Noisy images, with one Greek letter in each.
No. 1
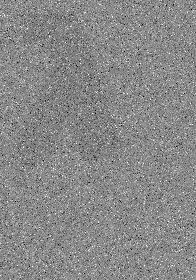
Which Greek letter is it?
lambda
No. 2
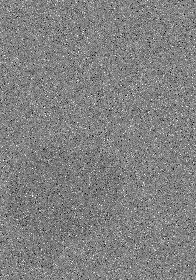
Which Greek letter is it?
phi
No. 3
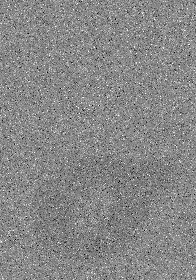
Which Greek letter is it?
sigma
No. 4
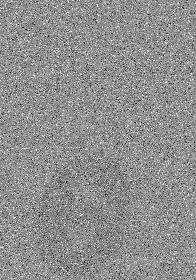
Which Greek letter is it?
theta
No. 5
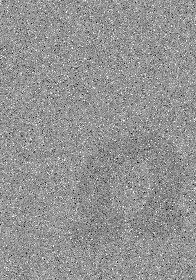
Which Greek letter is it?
omega
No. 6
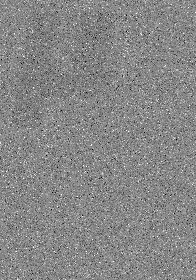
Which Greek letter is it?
mu
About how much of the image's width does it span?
half
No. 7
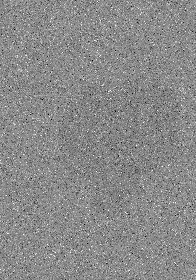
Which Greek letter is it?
phi
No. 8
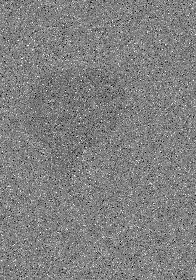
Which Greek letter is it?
phi
